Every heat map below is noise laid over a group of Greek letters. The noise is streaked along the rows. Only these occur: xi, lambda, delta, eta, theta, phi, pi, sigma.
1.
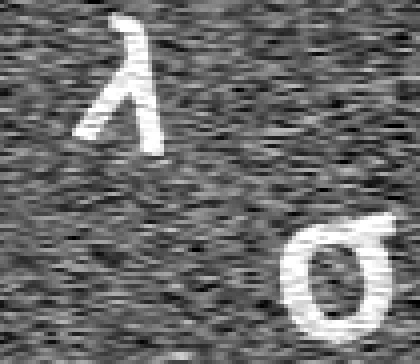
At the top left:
lambda
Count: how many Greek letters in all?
2
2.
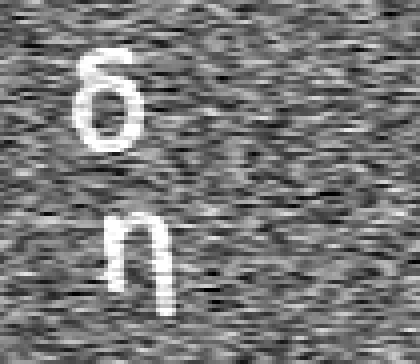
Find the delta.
top left
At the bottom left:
eta
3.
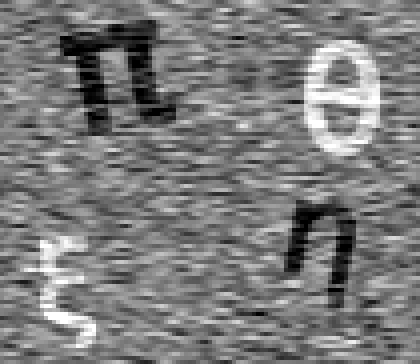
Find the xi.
bottom left
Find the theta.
top right
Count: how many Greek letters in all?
4
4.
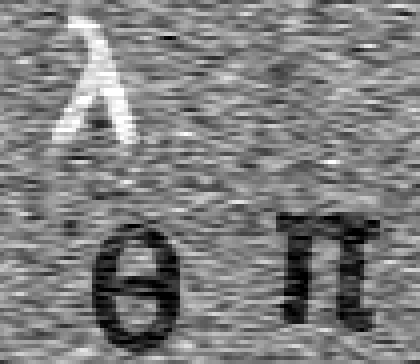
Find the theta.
bottom left
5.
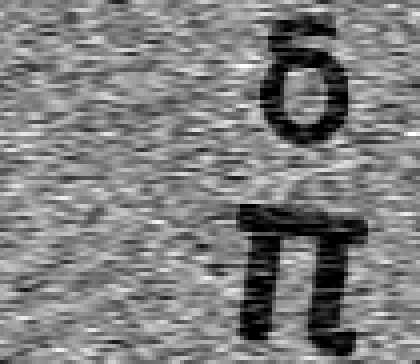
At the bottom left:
nothing
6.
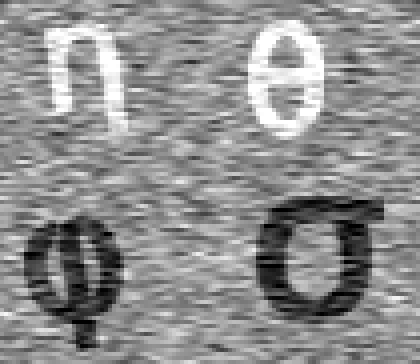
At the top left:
eta
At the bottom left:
phi
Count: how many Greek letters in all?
4
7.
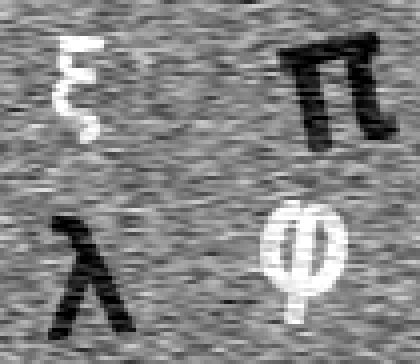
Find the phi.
bottom right
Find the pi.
top right
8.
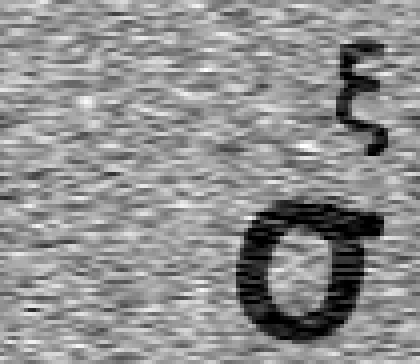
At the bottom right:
sigma
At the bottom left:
nothing
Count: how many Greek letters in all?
2
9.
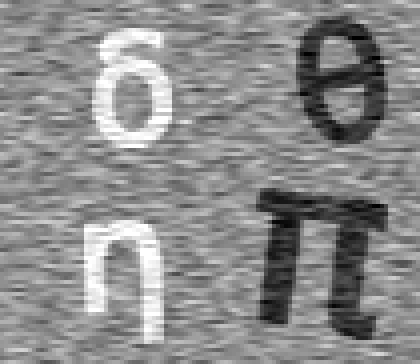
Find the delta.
top left
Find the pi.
bottom right
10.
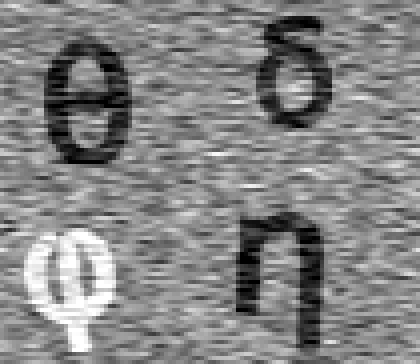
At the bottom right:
eta
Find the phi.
bottom left
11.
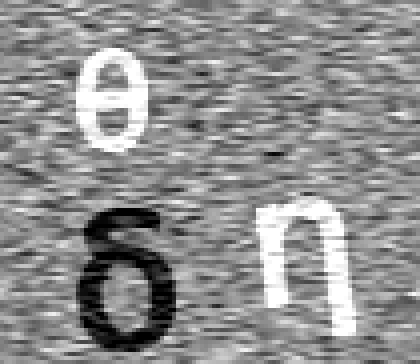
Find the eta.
bottom right
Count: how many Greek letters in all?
3
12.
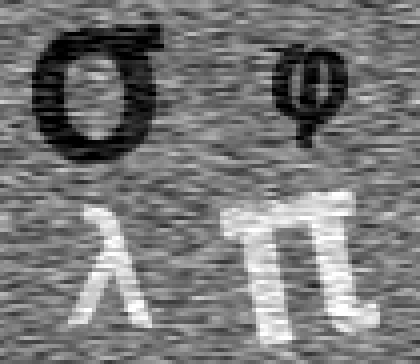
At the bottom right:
pi
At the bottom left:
lambda
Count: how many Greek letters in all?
4
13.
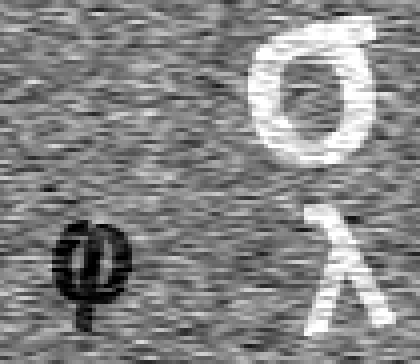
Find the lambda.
bottom right
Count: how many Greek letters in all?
3
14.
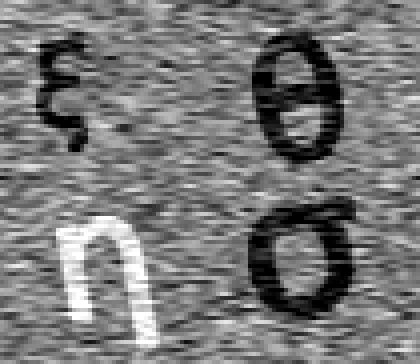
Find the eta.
bottom left
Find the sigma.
bottom right
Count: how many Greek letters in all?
4
